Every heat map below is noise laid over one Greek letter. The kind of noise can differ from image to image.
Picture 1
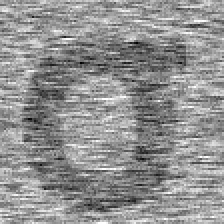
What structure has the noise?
streaked along the rows
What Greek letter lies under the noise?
sigma
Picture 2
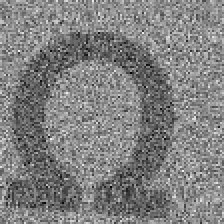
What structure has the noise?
low rank plus noise
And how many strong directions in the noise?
five to eight
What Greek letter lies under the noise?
omega
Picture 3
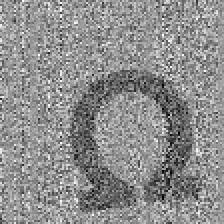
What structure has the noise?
columns of uneven size
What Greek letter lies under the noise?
omega
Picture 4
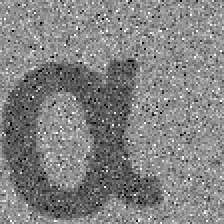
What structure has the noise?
heavy tails
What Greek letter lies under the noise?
alpha
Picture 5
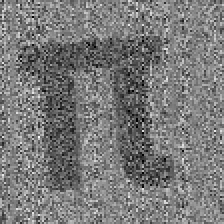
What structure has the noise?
columns of uneven size
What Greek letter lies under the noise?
pi
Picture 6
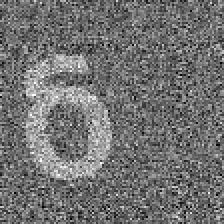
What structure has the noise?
low rank plus noise
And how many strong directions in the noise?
five to eight
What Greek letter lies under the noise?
delta
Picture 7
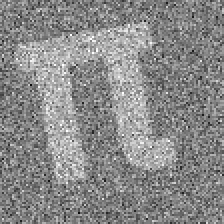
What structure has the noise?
independent entries
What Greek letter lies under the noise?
pi
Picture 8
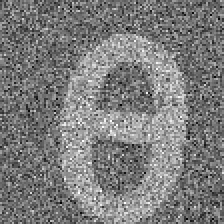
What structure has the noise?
independent entries
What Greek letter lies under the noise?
theta
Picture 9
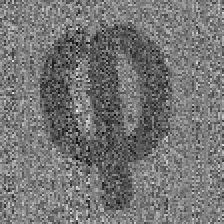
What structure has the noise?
columns of uneven size
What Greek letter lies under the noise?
phi
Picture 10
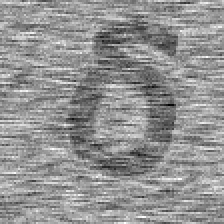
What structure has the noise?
streaked along the rows
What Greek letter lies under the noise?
delta
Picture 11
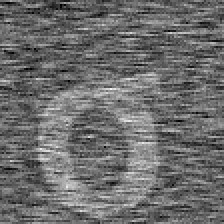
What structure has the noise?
streaked along the rows
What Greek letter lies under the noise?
sigma
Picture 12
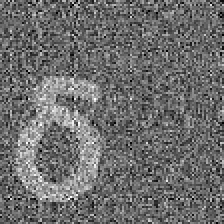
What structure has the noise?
low rank plus noise
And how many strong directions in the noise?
three or four
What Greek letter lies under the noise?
delta
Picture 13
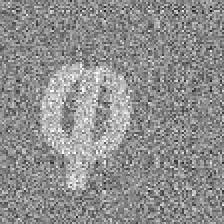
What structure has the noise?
low rank plus noise
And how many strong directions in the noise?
one
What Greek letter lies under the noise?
phi
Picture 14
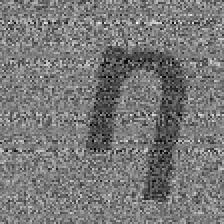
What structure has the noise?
rows of uneven size
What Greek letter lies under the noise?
eta
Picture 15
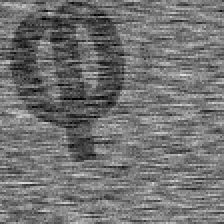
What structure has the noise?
streaked along the rows
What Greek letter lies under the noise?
phi
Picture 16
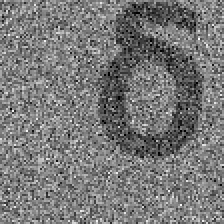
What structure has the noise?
independent entries
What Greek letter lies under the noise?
delta
